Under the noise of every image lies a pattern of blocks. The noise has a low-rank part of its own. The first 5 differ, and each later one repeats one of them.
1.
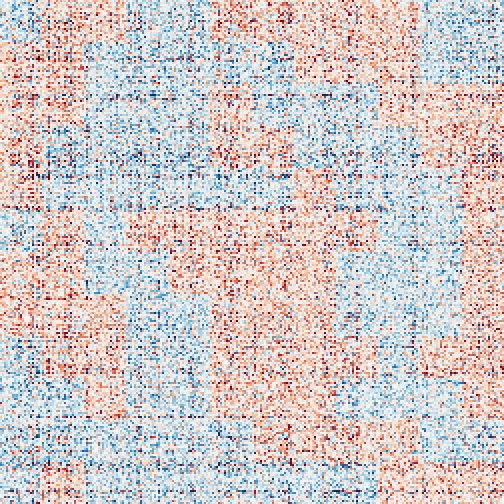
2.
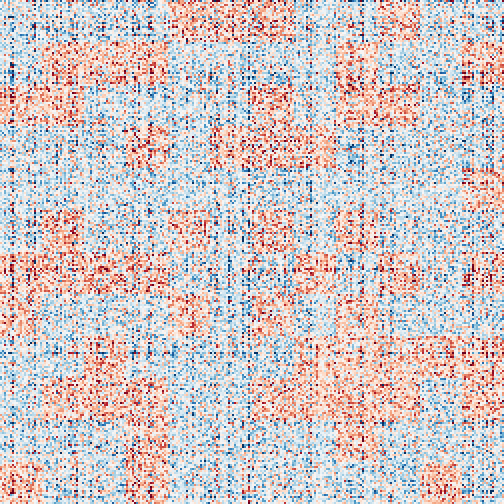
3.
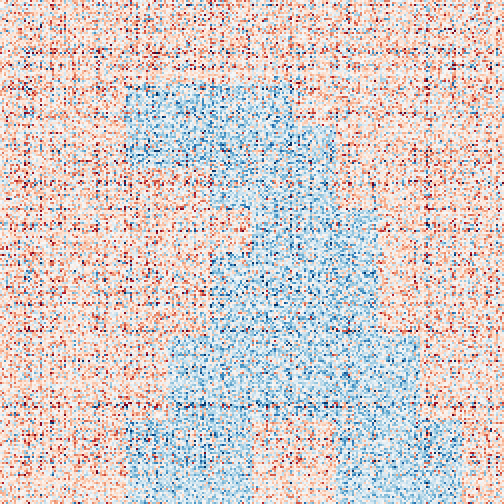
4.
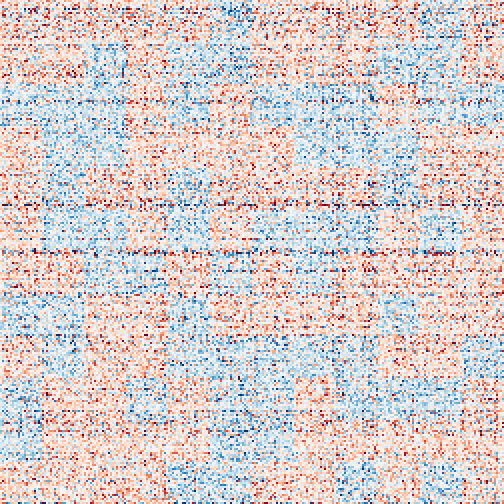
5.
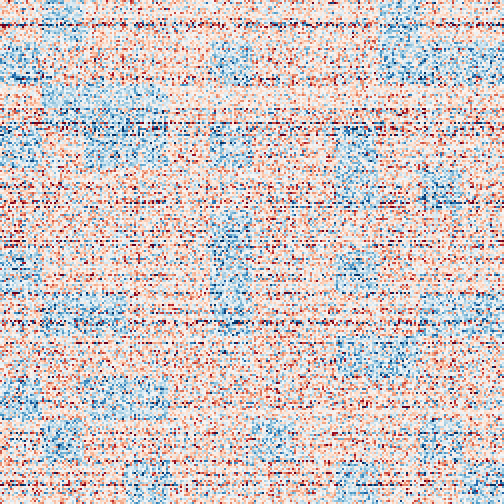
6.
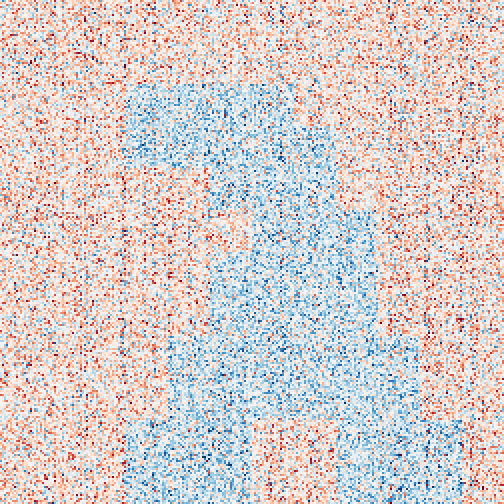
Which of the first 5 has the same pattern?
3
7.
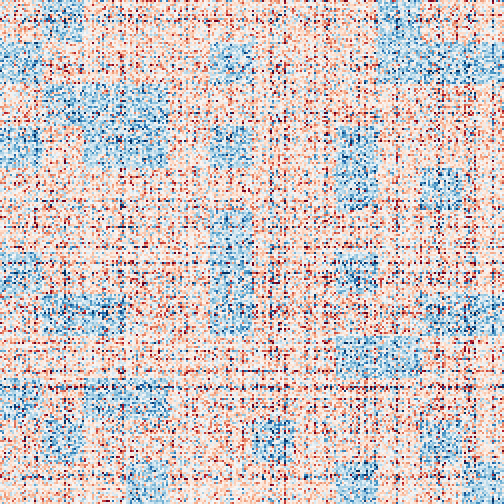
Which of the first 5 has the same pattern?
5
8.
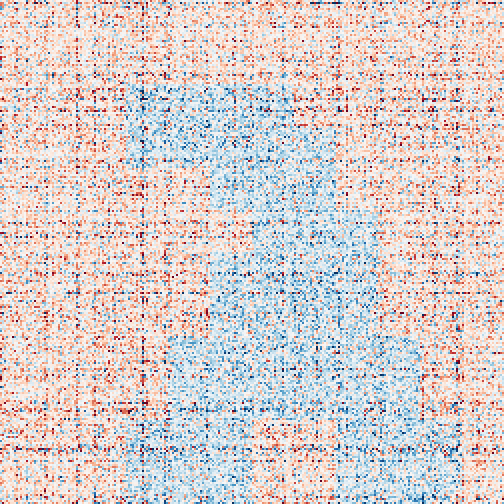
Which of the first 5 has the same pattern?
3
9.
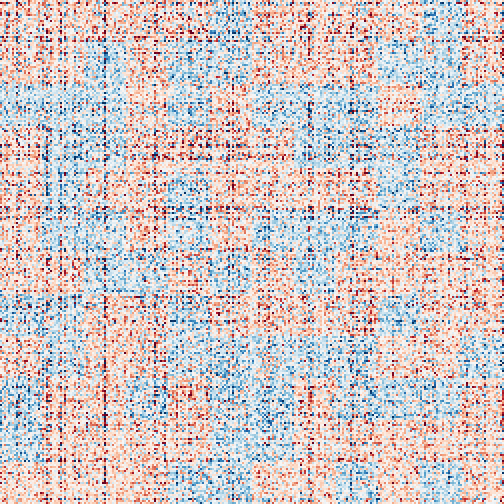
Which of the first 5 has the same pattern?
4
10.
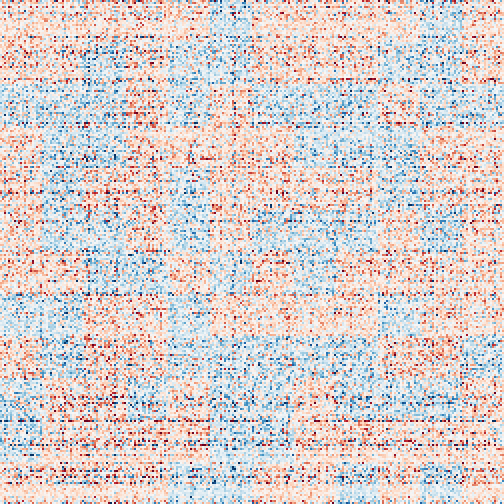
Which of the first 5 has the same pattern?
4
